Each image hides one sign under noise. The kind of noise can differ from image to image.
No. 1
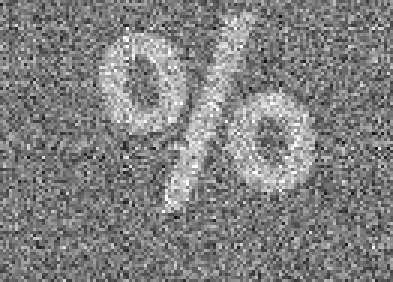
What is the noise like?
low rank plus noise
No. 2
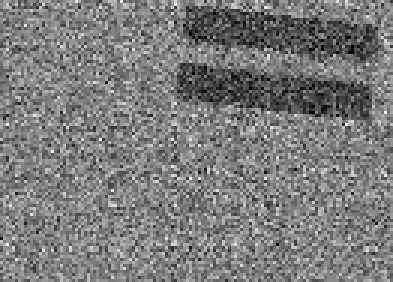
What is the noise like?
low rank plus noise
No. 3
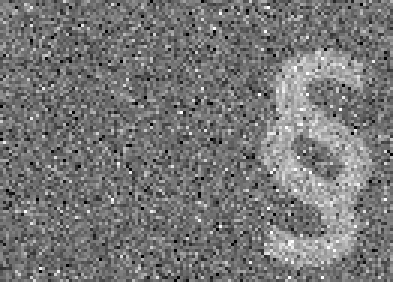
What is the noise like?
heavy tails
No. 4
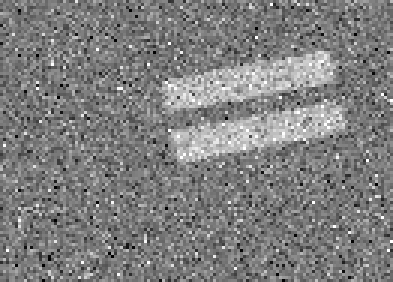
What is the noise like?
heavy tails
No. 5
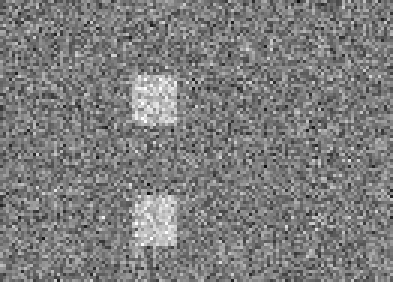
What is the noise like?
low rank plus noise
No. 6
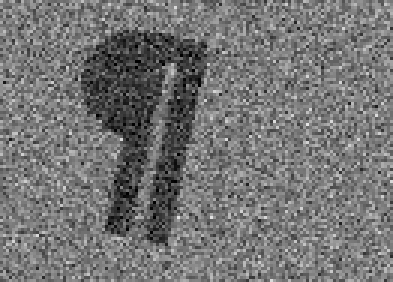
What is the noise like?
independent entries
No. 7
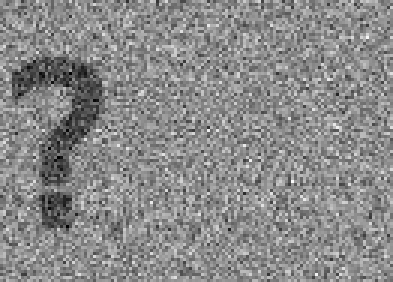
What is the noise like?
low rank plus noise
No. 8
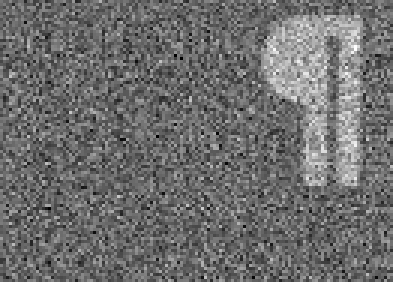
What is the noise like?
low rank plus noise
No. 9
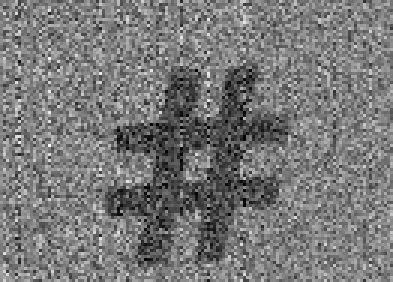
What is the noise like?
columns of uneven size
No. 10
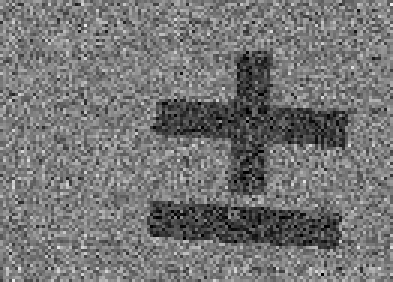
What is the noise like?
low rank plus noise
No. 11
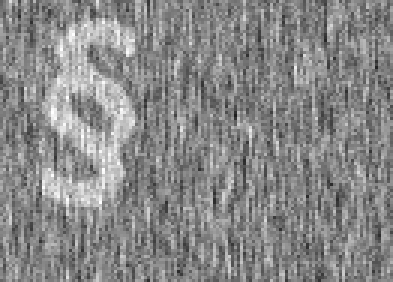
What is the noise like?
streaked along the columns
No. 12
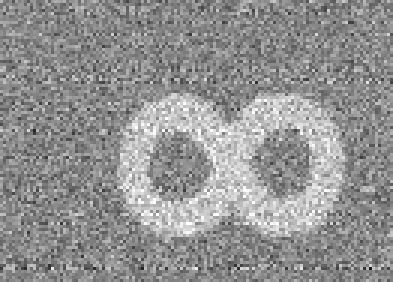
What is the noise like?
rows of uneven size
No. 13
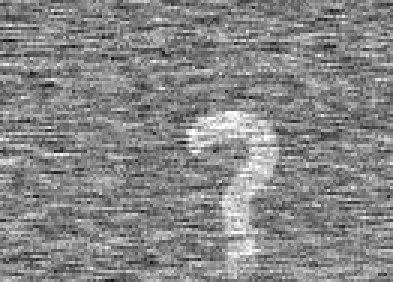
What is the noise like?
streaked along the rows
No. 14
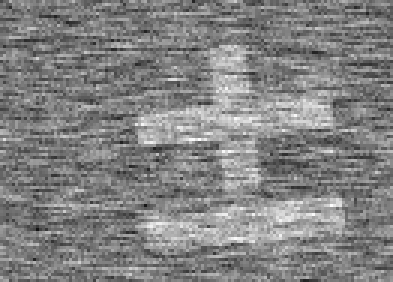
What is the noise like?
streaked along the rows
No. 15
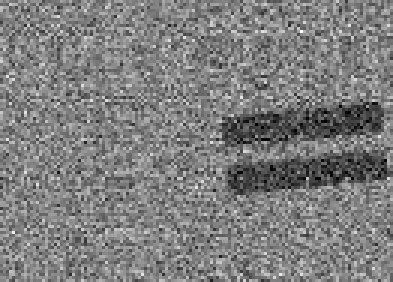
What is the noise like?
low rank plus noise
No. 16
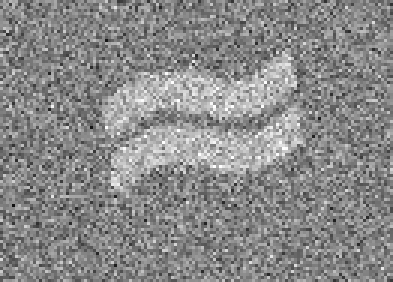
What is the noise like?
independent entries
